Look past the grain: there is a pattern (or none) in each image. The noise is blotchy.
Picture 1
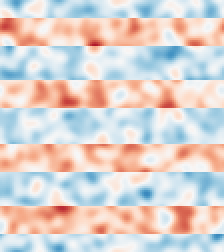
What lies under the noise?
horizontal stripes
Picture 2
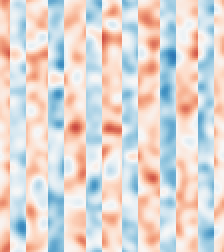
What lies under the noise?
vertical stripes
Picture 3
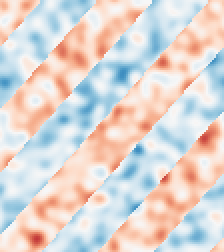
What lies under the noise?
diagonal stripes
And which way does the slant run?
bottom left to top right
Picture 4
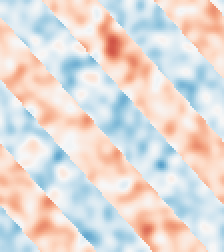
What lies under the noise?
diagonal stripes
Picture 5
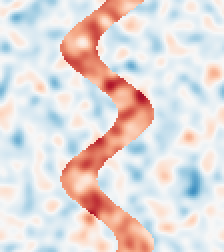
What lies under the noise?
a wavy band
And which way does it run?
top to bottom
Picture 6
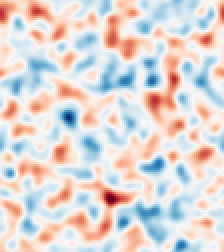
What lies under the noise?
only noise
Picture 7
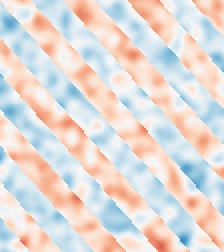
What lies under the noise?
diagonal stripes
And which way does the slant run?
top left to bottom right
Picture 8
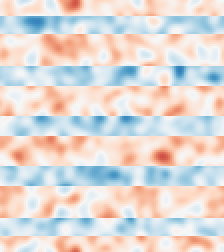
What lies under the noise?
horizontal stripes
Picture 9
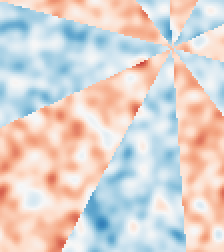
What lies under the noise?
spokes from one point
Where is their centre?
top right
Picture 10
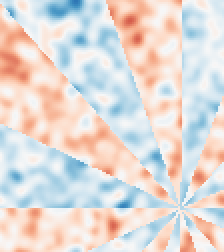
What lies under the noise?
spokes from one point
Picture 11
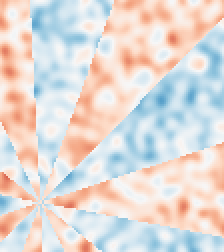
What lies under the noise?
spokes from one point
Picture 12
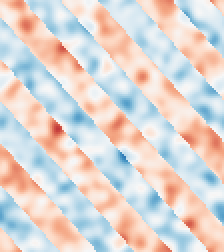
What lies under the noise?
diagonal stripes
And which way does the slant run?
top left to bottom right
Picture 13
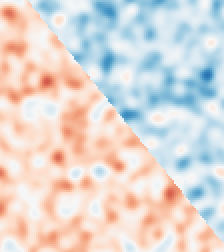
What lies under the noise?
a sharp edge
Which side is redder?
bottom left
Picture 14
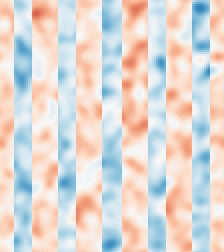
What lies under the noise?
vertical stripes
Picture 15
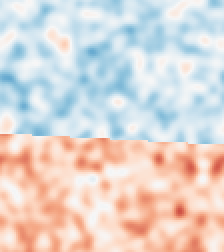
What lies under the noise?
a sharp edge
